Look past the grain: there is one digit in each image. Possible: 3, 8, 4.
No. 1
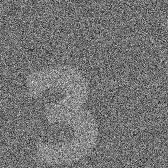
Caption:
light 3
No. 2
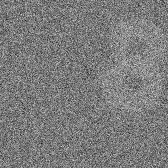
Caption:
light 8
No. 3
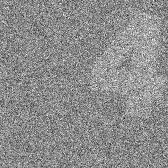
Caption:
light 4
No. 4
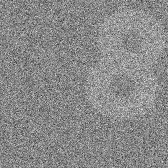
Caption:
light 8
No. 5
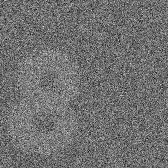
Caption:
light 8
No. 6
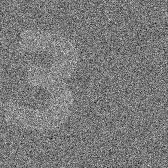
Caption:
light 3
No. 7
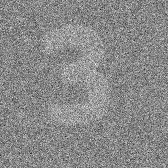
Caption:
light 3
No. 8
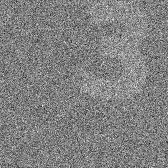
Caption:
light 3
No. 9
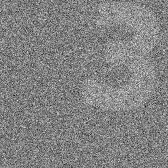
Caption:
light 3
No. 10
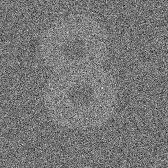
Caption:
light 8
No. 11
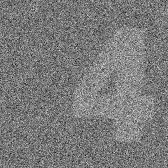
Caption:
light 4
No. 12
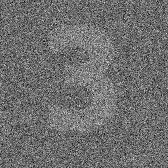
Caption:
light 3
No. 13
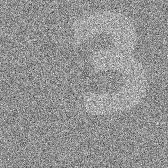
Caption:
light 3
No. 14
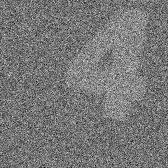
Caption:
light 4
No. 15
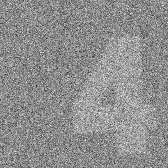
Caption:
light 4
